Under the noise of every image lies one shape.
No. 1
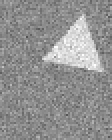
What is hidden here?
light triangle
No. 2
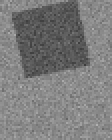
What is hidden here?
dark square
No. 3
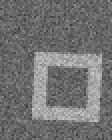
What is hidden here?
light square frame
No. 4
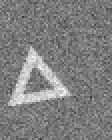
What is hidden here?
light triangle frame
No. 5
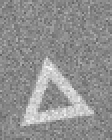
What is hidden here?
light triangle frame
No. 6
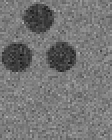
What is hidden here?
dark three dots
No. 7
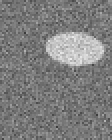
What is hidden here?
light ellipse
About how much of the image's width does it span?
half
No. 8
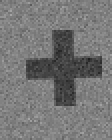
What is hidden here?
dark cross
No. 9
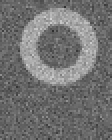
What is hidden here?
light ring
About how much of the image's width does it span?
two thirds
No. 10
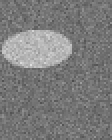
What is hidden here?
light ellipse
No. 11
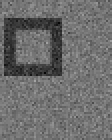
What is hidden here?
dark square frame
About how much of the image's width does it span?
half
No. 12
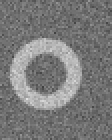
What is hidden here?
light ring
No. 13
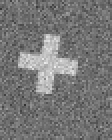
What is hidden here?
light cross
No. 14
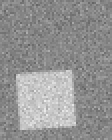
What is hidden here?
light square
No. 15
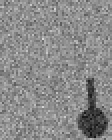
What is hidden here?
dark lollipop, bottom right
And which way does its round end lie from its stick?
down
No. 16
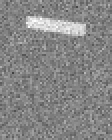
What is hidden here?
light bar
